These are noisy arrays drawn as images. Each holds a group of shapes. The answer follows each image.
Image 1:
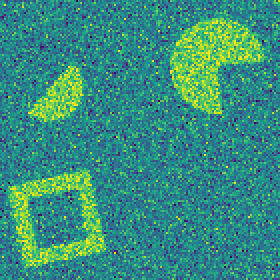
top left: half disc; top right: disc with a wedge cut out; bottom left: square frame
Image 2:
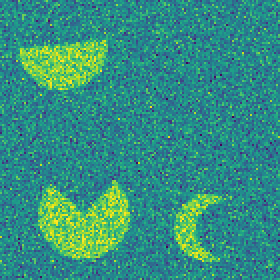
top left: half disc; bottom left: disc with a wedge cut out; bottom right: crescent
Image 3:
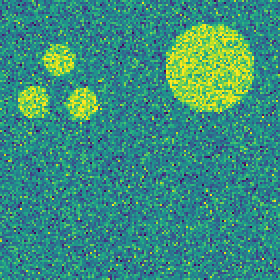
top left: three dots; top right: disc
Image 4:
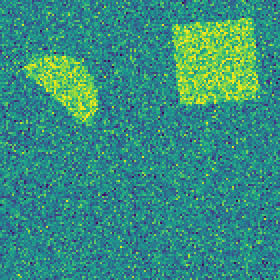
top left: half disc; top right: square
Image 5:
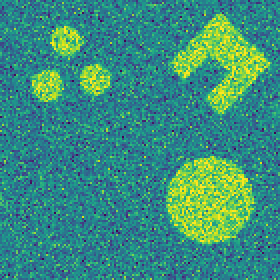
top left: three dots; top right: square with a notch; bottom right: disc
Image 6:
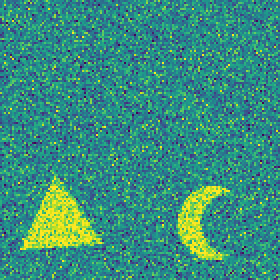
bottom left: triangle; bottom right: crescent
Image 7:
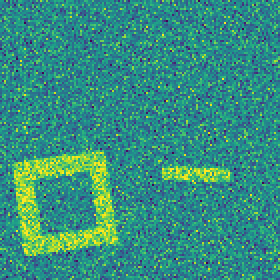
bottom left: square frame; bottom right: bar
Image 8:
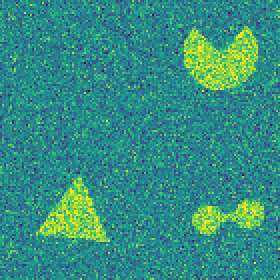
top right: disc with a wedge cut out; bottom left: triangle; bottom right: dumbbell
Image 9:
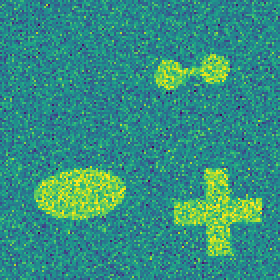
top right: dumbbell; bottom left: ellipse; bottom right: cross
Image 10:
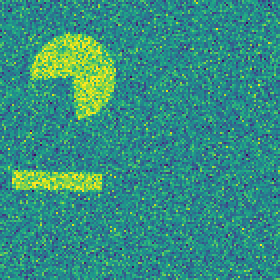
top left: disc with a wedge cut out; bottom left: bar
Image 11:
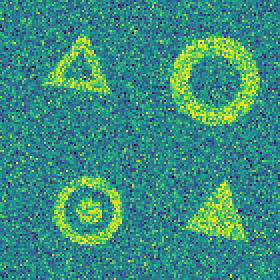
top left: triangle frame; top right: ring; bottom left: bullseye; bottom right: triangle
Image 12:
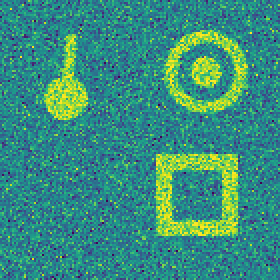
top left: lollipop; top right: bullseye; bottom right: square frame
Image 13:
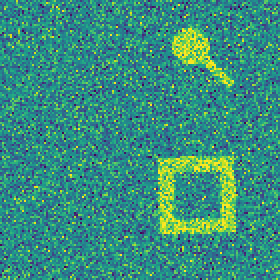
top right: lollipop; bottom right: square frame
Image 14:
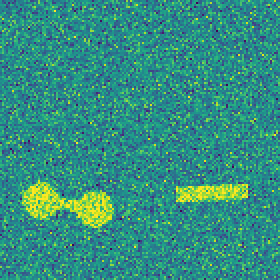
bottom left: dumbbell; bottom right: bar
